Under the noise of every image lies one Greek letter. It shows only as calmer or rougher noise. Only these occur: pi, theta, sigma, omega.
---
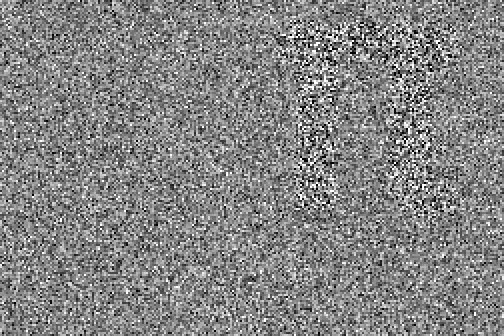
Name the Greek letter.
pi
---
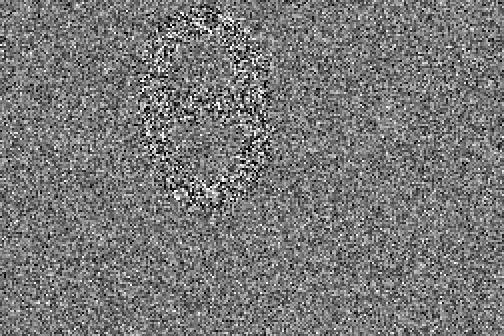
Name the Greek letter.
theta
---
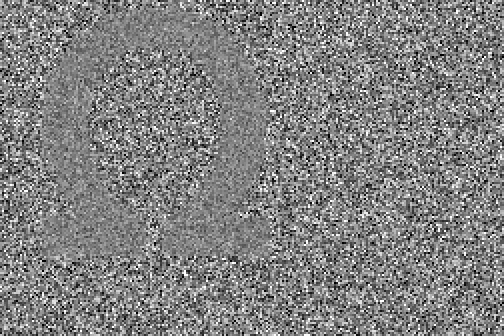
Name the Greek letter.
omega
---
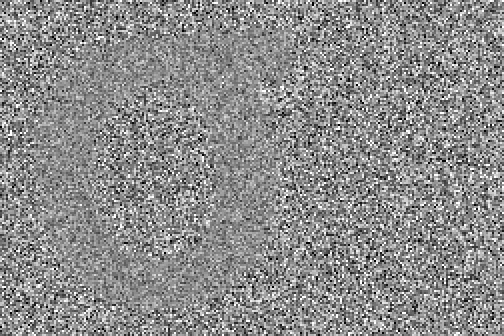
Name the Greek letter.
sigma
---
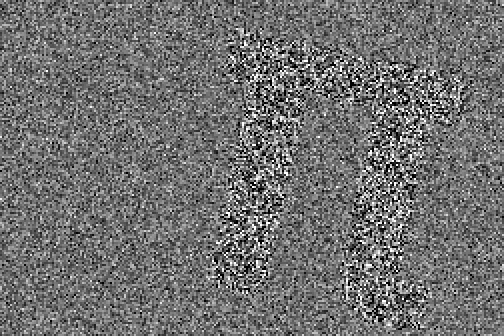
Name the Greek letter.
pi
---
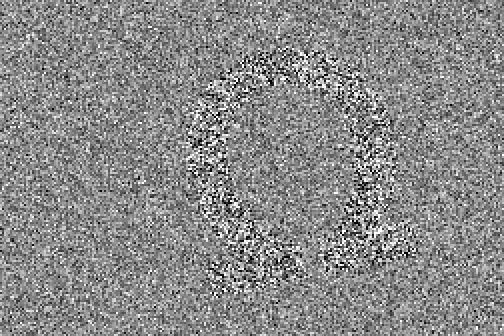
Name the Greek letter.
omega
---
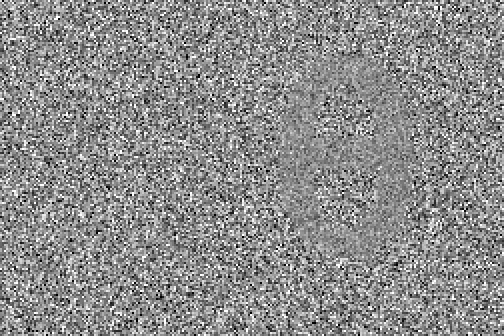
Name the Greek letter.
theta
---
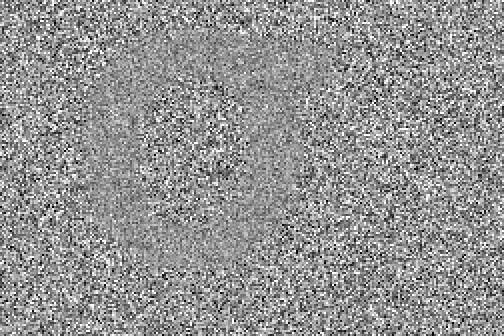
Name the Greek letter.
sigma
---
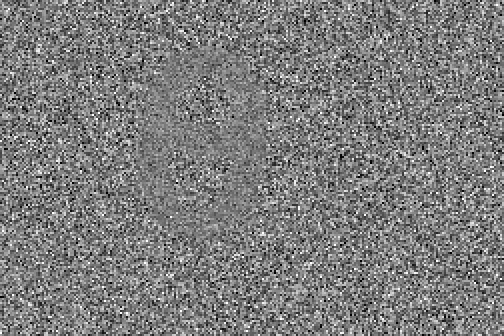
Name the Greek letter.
theta
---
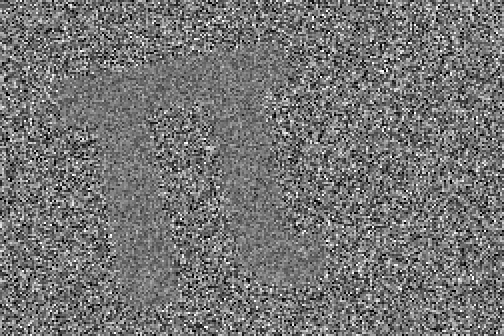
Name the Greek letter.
pi
